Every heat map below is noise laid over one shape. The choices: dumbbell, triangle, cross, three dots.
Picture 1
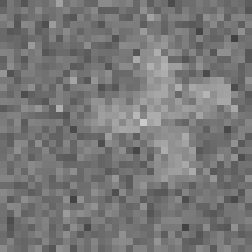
cross
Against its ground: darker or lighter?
lighter
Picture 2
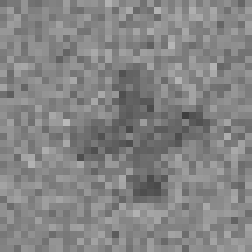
cross
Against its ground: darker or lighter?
darker
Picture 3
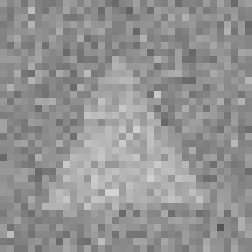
triangle
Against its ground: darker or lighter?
lighter
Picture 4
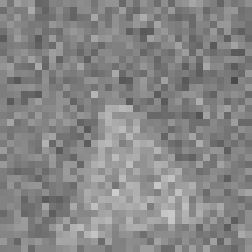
triangle
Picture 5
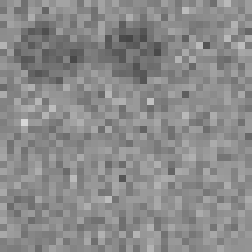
dumbbell
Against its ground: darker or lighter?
darker
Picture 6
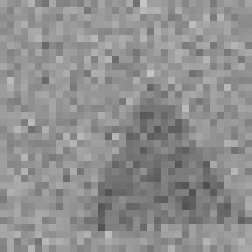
triangle
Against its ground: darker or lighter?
darker
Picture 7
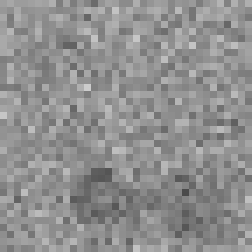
dumbbell
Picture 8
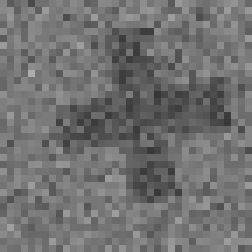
cross
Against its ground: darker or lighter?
darker
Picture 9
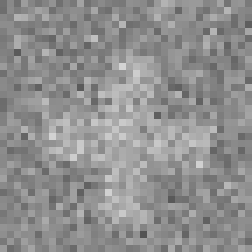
cross
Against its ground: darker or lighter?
lighter
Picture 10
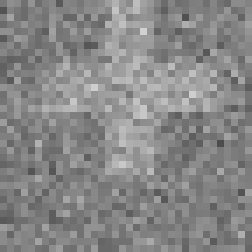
cross
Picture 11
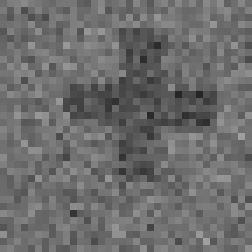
cross
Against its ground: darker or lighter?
darker
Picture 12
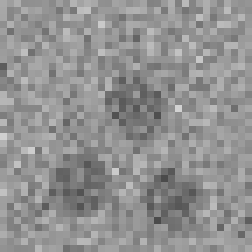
three dots
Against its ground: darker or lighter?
darker
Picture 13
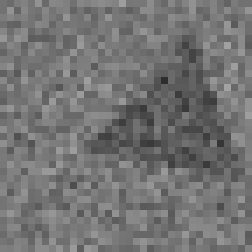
triangle
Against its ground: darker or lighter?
darker
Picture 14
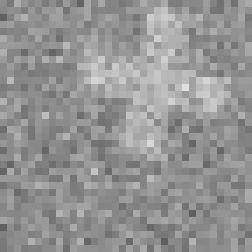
cross
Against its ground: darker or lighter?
lighter
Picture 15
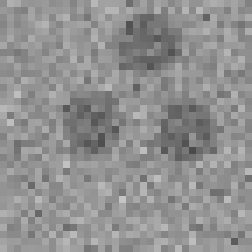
three dots
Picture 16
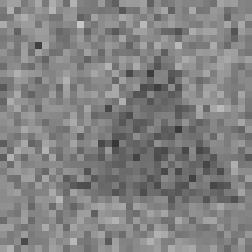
triangle
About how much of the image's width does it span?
two thirds
